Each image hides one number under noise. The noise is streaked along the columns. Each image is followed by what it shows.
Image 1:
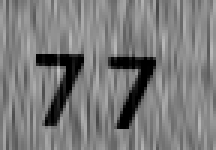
77
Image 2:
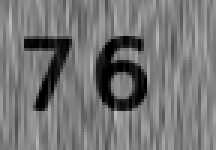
76
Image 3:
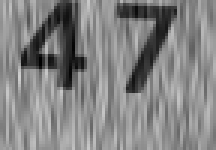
47
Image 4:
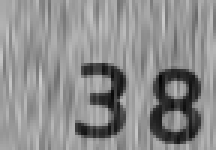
38
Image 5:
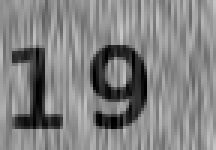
19
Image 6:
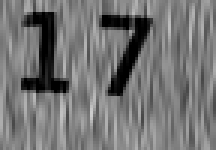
17
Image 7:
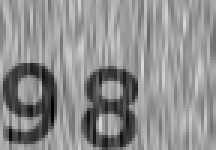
98
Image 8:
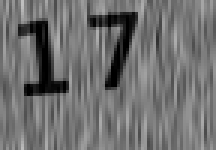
17
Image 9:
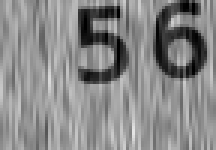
56
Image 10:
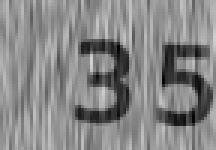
35
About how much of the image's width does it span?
two thirds
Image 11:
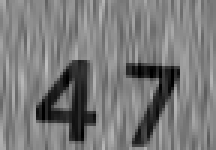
47
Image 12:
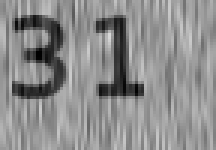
31
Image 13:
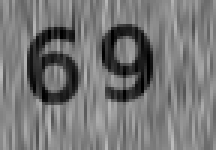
69
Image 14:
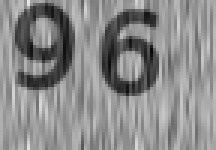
96
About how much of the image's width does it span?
two thirds
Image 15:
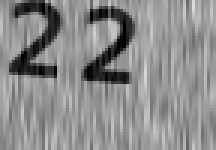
22
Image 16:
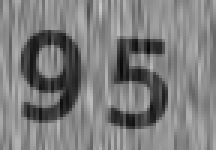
95
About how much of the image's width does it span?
two thirds
